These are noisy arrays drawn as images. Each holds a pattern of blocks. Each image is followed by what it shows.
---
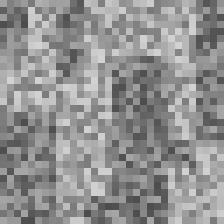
no symmetry
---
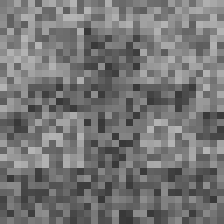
left and right mirror each other
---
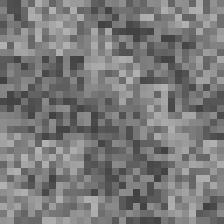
mirrored about the diagonal from the bottom left
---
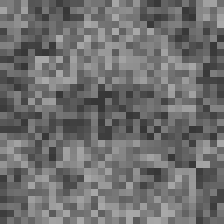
left and right mirror each other
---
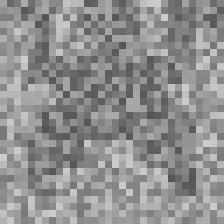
left and right mirror each other
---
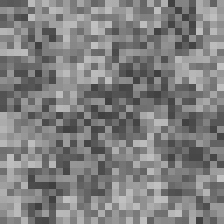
the same after a half turn
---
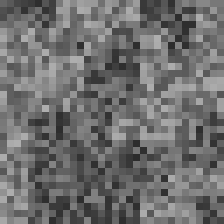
no symmetry
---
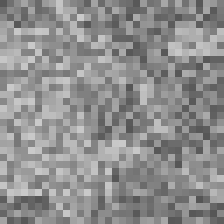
top and bottom mirror each other
